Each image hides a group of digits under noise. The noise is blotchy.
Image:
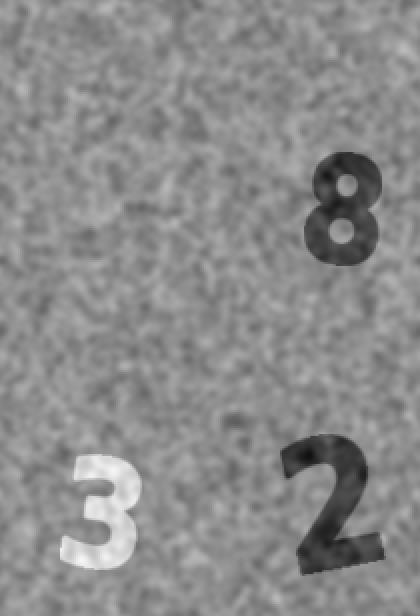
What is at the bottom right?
2
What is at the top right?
8
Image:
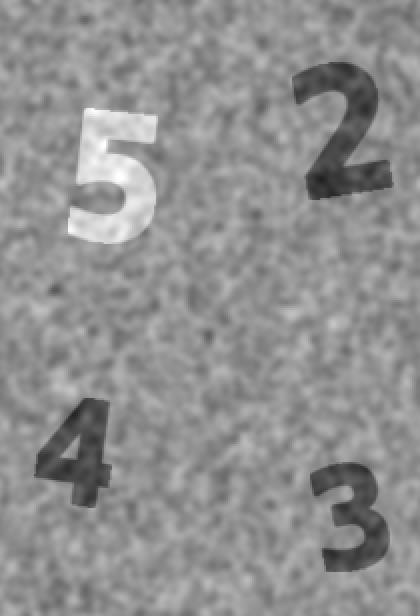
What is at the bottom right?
3
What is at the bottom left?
4
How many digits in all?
4
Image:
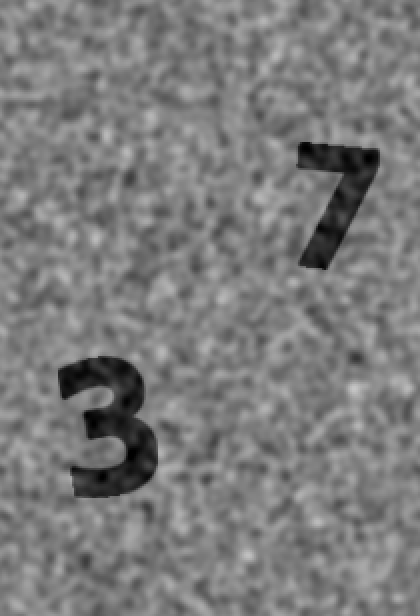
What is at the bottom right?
nothing
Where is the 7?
top right
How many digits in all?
2
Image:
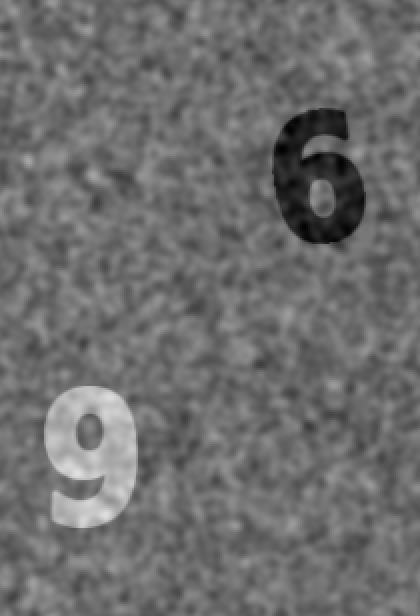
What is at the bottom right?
nothing
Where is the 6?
top right
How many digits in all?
2
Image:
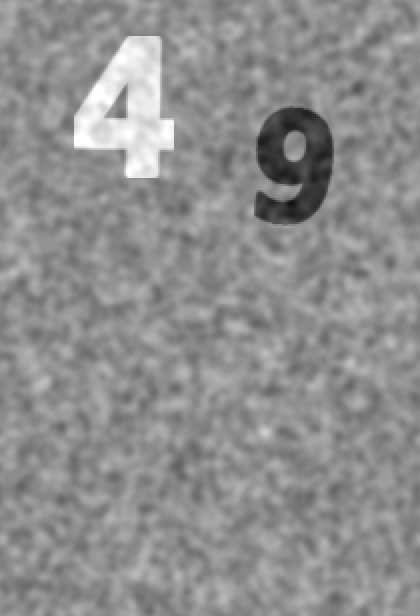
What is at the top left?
4
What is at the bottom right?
nothing
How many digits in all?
2
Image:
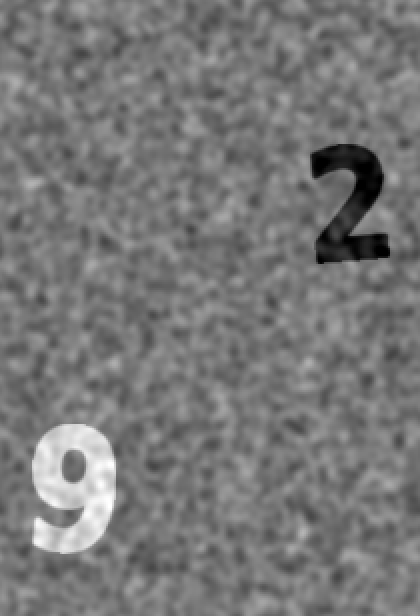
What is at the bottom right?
nothing
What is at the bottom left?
9
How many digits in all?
2
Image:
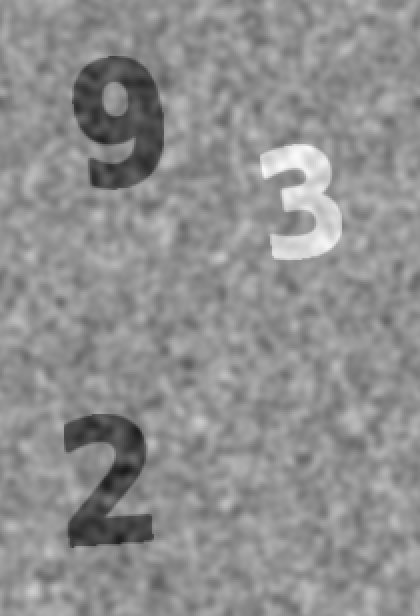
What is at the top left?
9
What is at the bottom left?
2
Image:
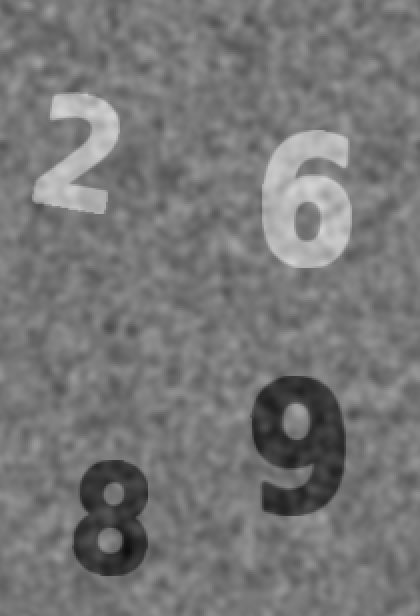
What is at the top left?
2
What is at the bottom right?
9
